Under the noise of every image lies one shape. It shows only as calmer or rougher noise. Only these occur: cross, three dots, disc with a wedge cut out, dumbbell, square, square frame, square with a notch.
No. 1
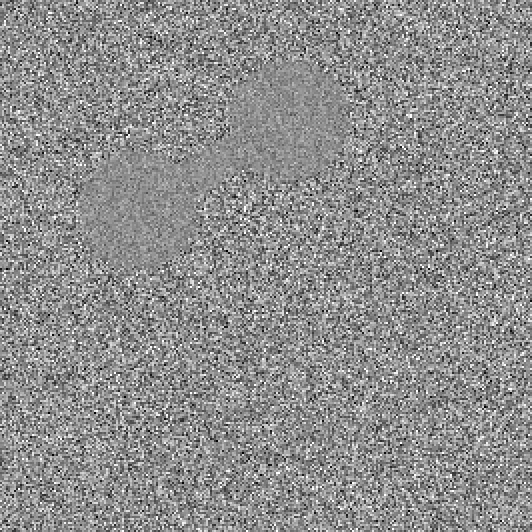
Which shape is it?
dumbbell
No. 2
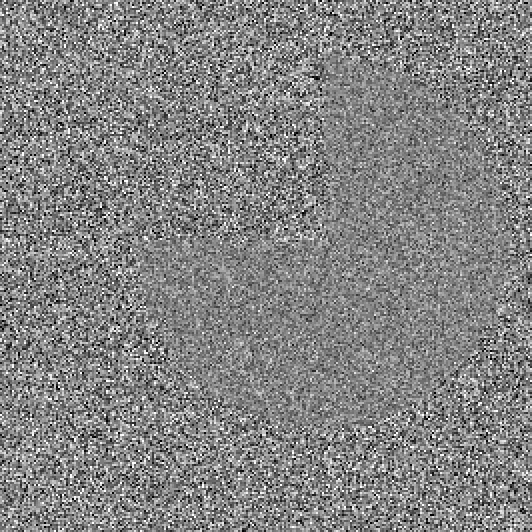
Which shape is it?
disc with a wedge cut out
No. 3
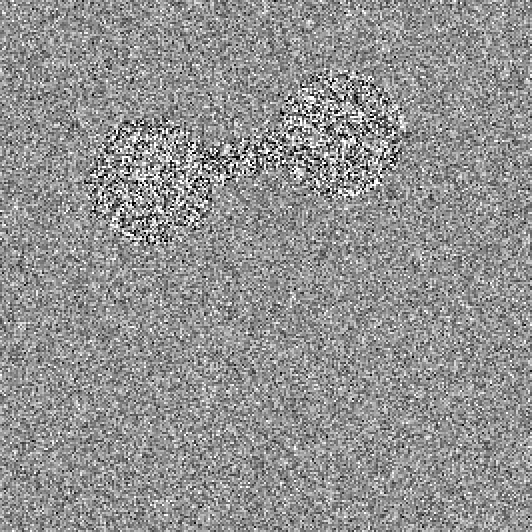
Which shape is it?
dumbbell
